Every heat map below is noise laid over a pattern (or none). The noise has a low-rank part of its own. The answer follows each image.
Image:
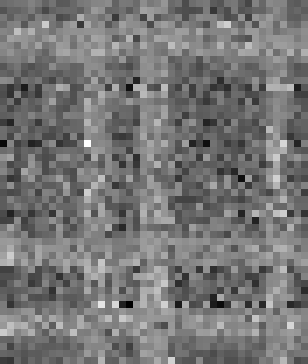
bands of rows crossing bands of columns
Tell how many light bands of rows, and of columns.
3 and 3
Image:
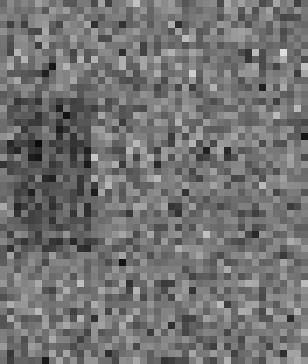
one block
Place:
middle left
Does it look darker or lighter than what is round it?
darker
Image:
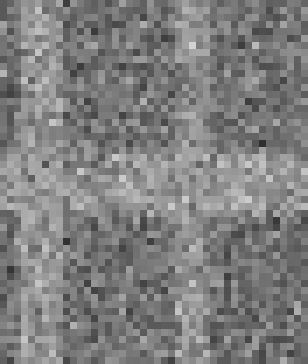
bands of rows crossing bands of columns
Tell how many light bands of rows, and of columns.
1 and 2
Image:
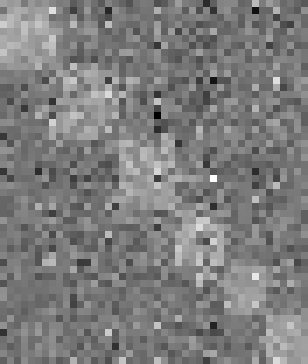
blocks along the diagonal
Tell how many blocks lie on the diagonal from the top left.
6
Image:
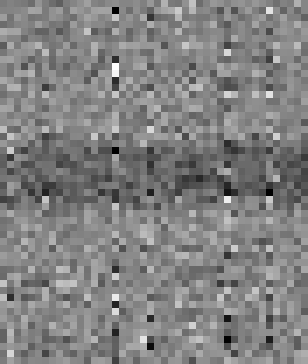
one band of rows
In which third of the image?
middle
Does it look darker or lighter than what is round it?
darker
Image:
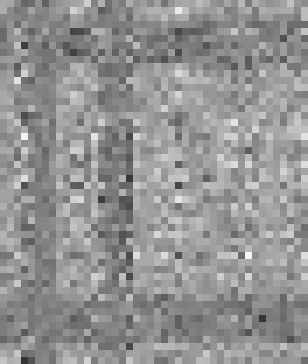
bands of rows crossing bands of columns
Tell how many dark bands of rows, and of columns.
2 and 2
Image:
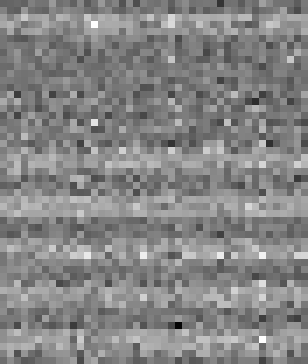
bands of rows
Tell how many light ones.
6
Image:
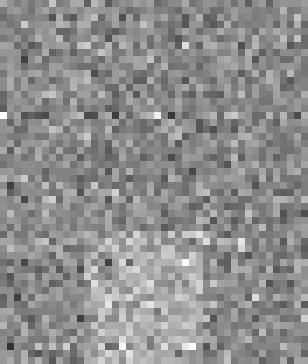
one block
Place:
bottom middle
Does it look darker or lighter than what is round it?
lighter
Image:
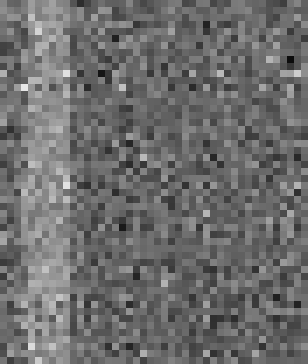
one band of columns
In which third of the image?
left
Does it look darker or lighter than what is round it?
lighter
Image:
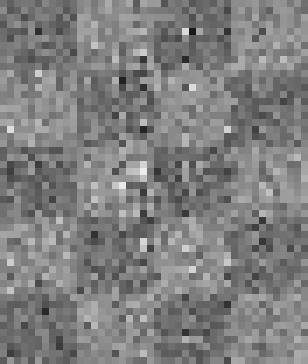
a checkerboard
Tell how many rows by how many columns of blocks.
5 by 4
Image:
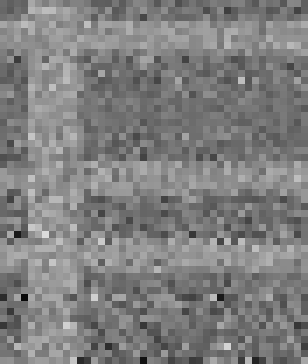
bands of rows crossing bands of columns
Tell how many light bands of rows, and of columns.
3 and 1
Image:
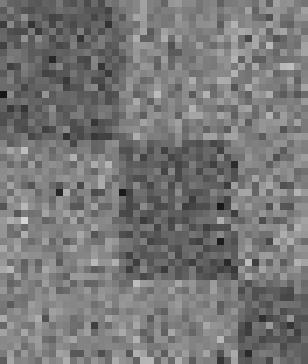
blocks along the diagonal
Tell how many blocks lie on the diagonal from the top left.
3
